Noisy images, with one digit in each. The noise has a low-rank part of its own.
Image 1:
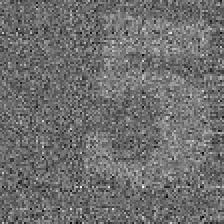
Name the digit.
5
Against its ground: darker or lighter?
lighter
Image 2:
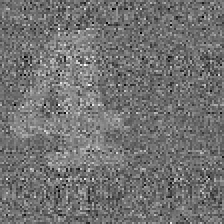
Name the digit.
4
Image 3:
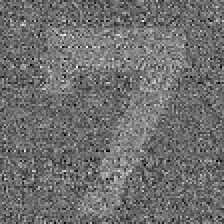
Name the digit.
7
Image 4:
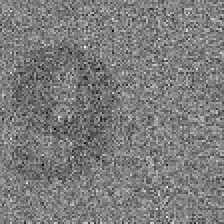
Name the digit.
9
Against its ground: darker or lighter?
darker
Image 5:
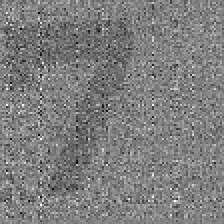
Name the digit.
7
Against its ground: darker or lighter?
darker
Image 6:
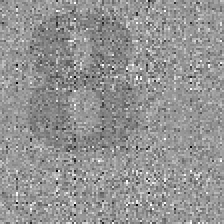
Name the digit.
8
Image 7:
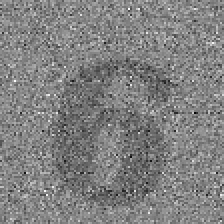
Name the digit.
6
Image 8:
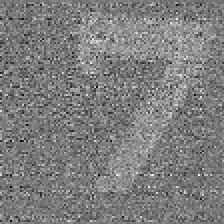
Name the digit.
7
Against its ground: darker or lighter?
lighter
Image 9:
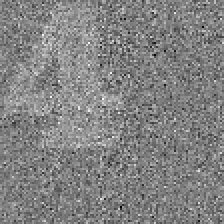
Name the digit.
4
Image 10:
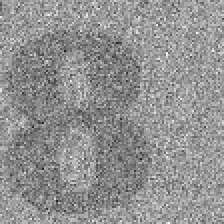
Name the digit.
8
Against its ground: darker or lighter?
darker
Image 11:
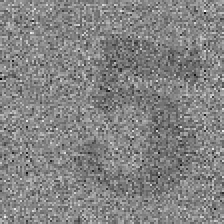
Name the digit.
5
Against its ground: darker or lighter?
darker
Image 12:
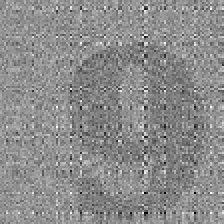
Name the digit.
9
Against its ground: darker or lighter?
darker
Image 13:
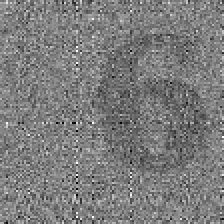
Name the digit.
6
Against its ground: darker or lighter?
darker
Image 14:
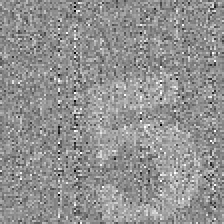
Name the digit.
5
